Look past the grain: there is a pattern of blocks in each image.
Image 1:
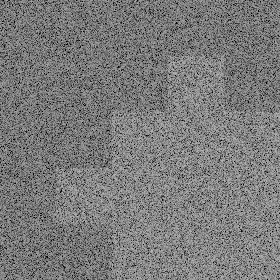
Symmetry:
mirrored about the diagonal from the top left
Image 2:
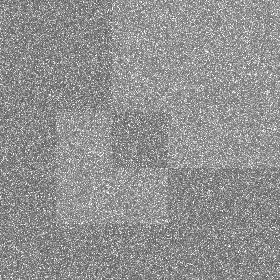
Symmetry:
mirrored about the diagonal from the bottom left
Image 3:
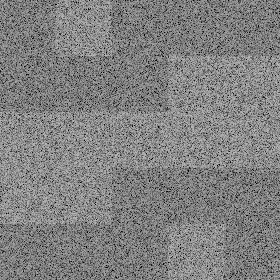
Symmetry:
the same after a half turn
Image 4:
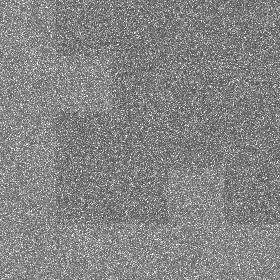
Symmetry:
mirrored about the diagonal from the bottom left
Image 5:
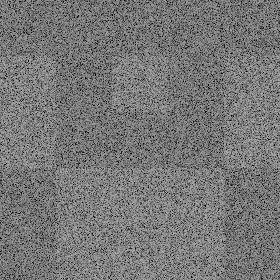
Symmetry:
left and right mirror each other
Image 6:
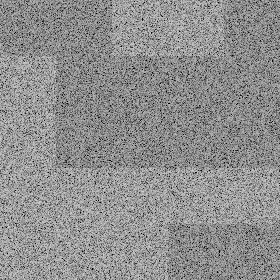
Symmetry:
no symmetry
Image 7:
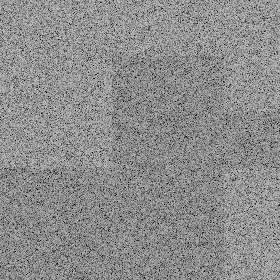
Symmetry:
no symmetry
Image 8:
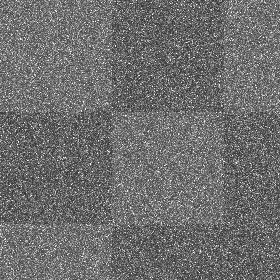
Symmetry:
mirrored about the diagonal from the top left
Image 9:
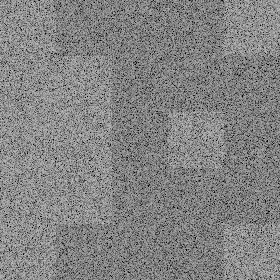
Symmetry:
top and bottom mirror each other
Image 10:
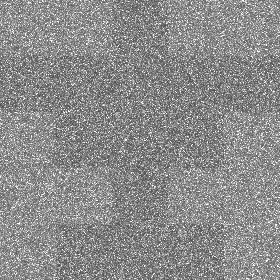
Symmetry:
left and right mirror each other
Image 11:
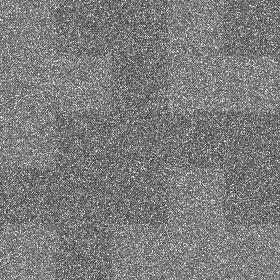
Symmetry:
mirrored about the diagonal from the bottom left
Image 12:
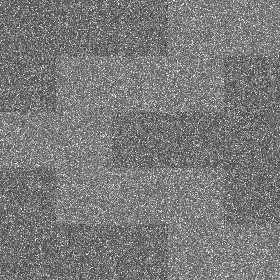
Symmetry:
top and bottom mirror each other
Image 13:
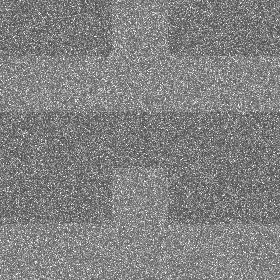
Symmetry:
left and right mirror each other
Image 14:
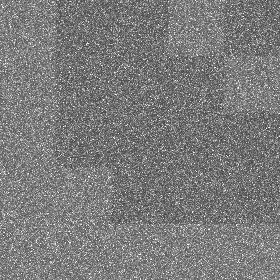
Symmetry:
mirrored about the diagonal from the bottom left
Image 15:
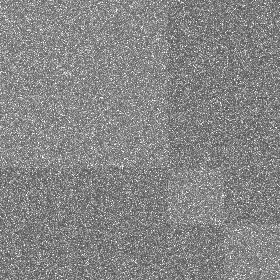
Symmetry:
mirrored about the diagonal from the top left
